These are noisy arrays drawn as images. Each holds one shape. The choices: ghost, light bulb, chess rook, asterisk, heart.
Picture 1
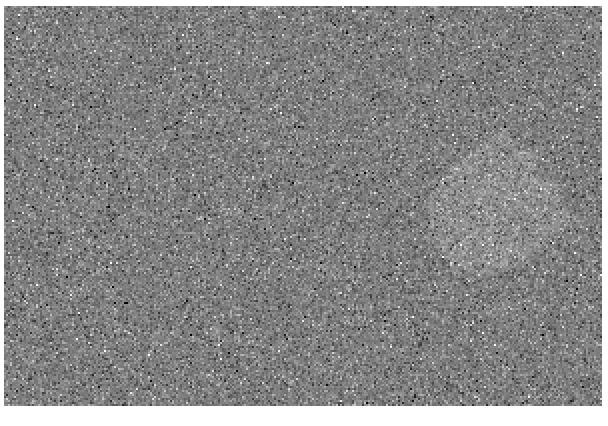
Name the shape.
ghost
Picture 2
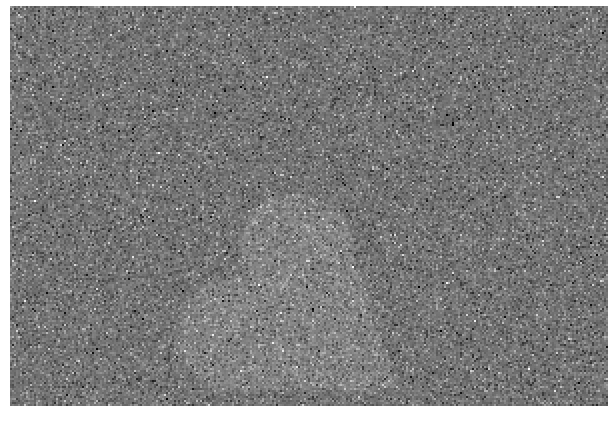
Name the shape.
heart
